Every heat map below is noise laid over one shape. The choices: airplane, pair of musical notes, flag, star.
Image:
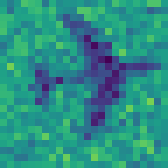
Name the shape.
airplane
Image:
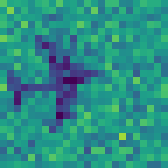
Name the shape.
airplane
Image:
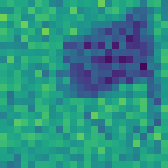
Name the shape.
flag
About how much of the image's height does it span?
two thirds
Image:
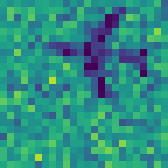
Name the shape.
airplane
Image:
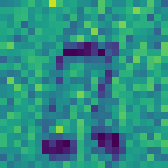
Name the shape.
pair of musical notes
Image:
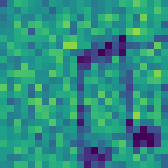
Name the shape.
pair of musical notes
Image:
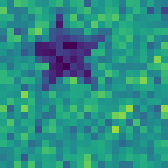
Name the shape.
star
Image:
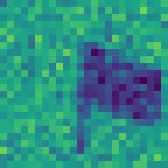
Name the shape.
flag
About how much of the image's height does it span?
two thirds
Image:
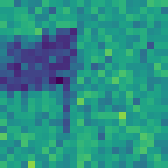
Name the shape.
flag
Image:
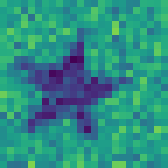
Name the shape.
star
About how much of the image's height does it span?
two thirds
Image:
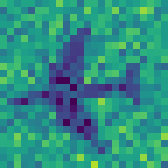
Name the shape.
airplane
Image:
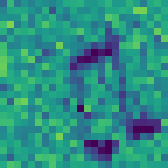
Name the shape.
pair of musical notes
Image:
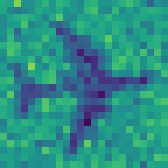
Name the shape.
airplane
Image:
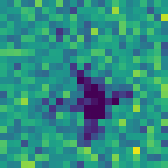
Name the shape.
airplane
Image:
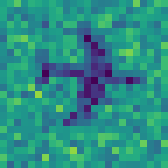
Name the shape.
airplane
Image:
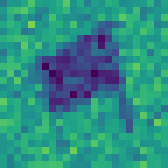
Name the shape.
flag
